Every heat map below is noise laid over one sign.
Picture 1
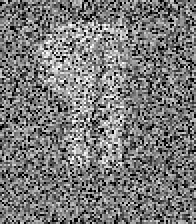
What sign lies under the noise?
pilcrow
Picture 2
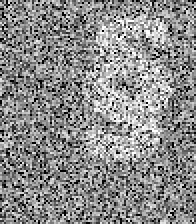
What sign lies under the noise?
section sign
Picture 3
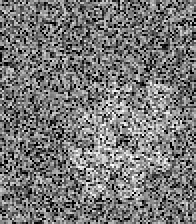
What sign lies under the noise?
hash sign
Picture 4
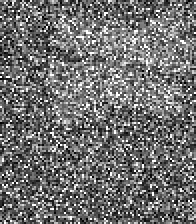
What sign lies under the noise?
not-equal sign
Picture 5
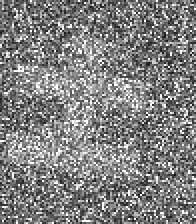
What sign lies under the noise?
plus-minus sign
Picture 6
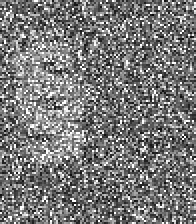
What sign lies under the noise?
section sign
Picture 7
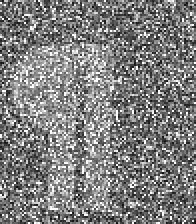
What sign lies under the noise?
pilcrow
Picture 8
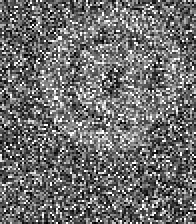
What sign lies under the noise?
at sign
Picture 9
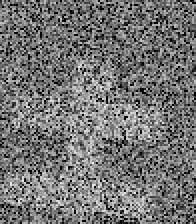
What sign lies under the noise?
plus-minus sign
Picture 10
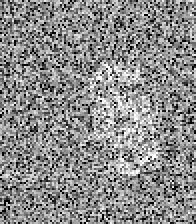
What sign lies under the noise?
section sign
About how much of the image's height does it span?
half
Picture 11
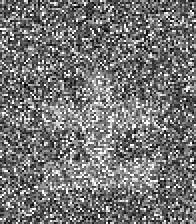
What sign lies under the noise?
plus-minus sign
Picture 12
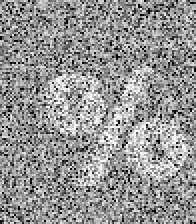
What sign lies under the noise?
percent sign
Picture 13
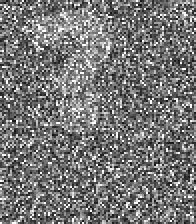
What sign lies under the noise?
question mark
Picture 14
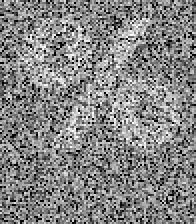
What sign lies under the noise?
percent sign
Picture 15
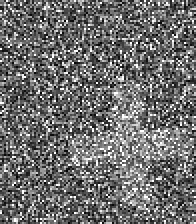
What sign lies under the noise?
plus sign
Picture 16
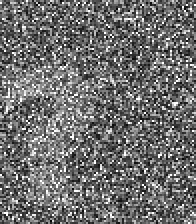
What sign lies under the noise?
question mark
